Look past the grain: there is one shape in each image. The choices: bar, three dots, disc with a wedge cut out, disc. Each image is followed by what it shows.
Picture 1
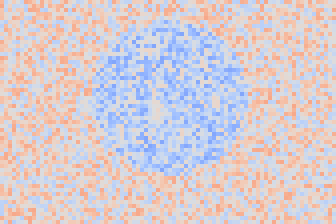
disc
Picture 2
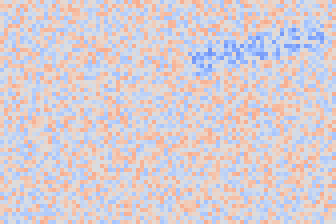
bar
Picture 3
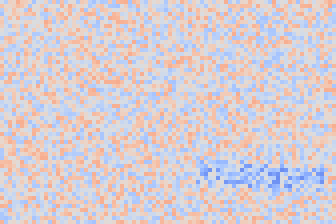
bar
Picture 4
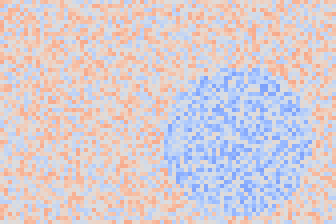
disc
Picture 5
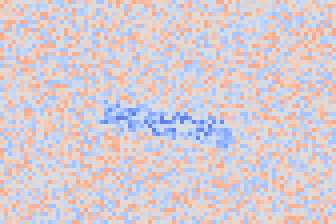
bar
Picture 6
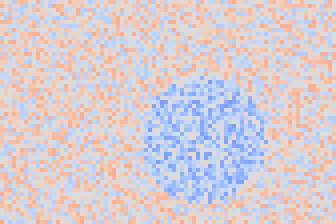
disc
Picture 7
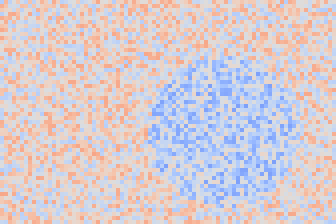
disc
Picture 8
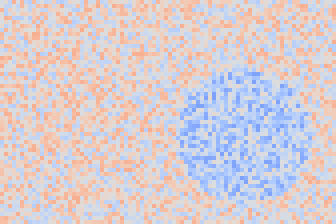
disc
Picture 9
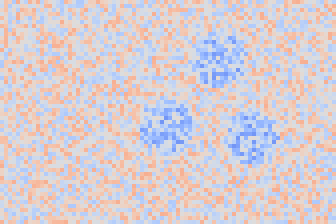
three dots
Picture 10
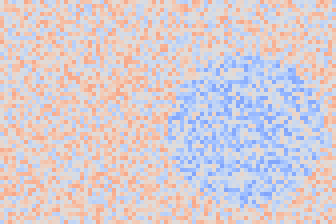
disc
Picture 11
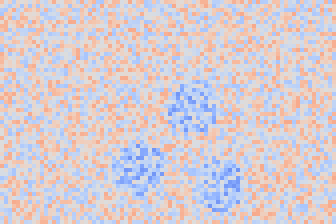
three dots
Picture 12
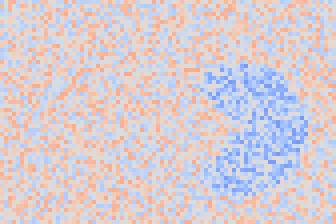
disc with a wedge cut out
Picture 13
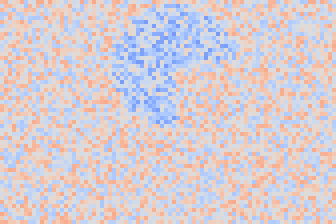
disc with a wedge cut out
